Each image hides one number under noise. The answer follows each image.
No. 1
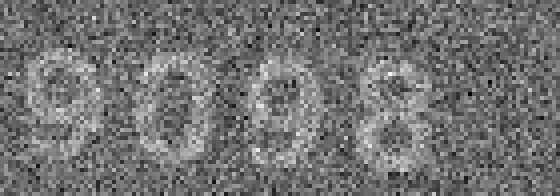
9098
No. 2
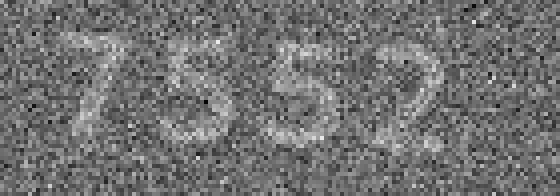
7552
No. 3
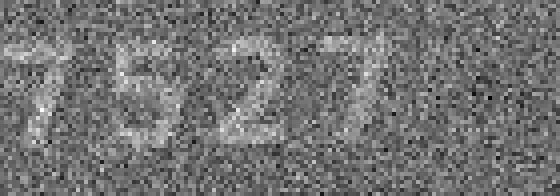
7527
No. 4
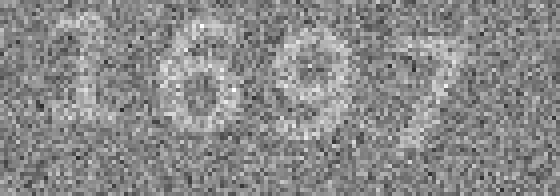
1697
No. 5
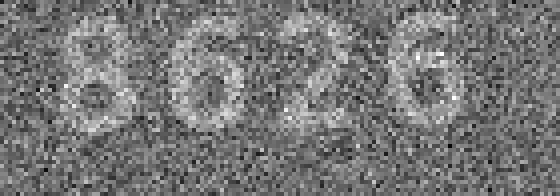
8626
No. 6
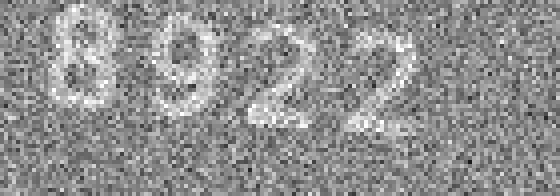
8922
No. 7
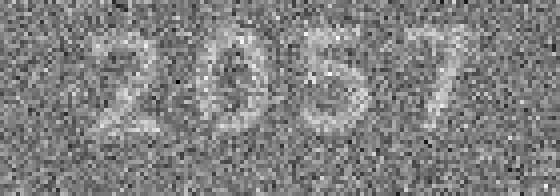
2057
